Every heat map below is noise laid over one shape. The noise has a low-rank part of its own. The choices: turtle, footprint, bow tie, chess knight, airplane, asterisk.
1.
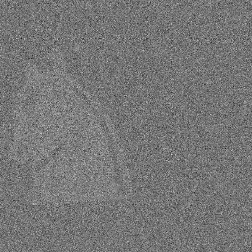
chess knight
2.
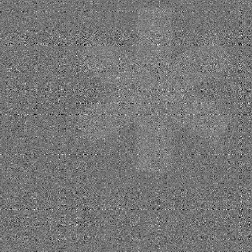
asterisk
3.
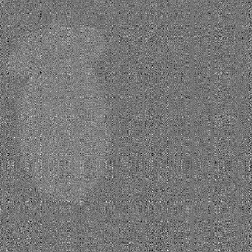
footprint
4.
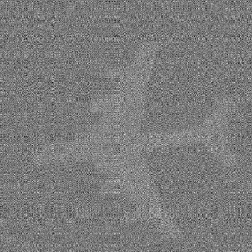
airplane
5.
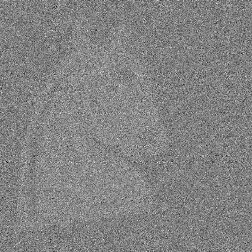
chess knight
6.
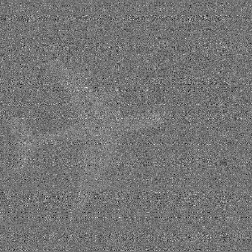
airplane
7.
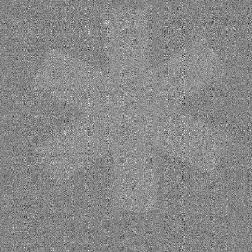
asterisk
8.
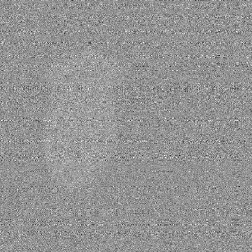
footprint
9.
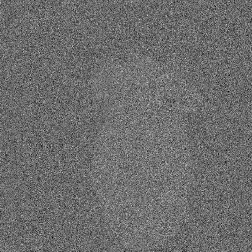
footprint
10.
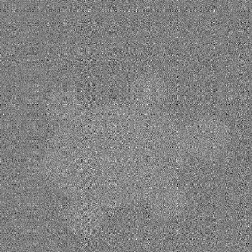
turtle
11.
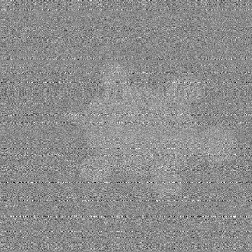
turtle
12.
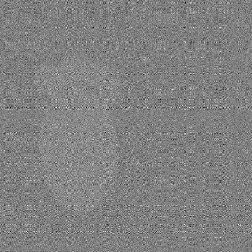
footprint
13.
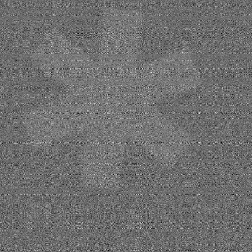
asterisk
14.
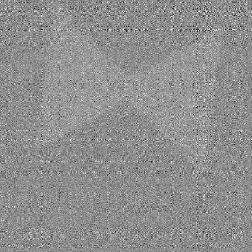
bow tie
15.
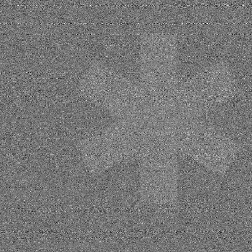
asterisk
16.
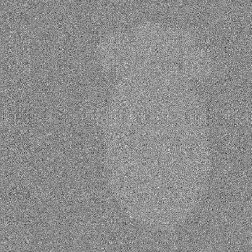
footprint
